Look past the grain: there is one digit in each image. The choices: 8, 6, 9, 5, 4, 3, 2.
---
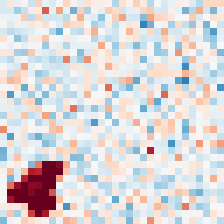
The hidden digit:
4
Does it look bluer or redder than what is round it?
redder
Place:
bottom left
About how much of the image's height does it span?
a quarter
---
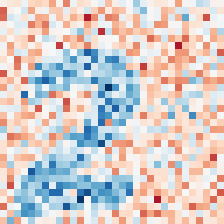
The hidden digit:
2
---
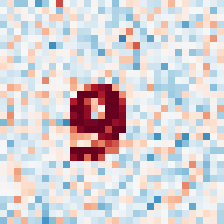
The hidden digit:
9
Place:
centre
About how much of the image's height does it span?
a third
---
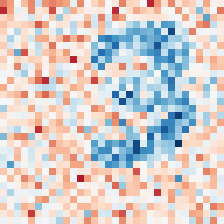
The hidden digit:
3
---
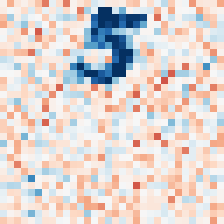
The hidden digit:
5
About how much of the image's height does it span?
a third
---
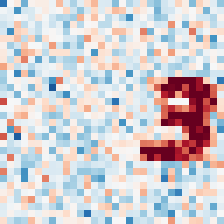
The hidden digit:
3
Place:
middle right
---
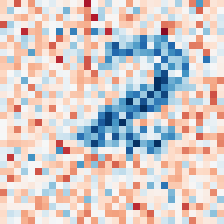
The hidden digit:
2
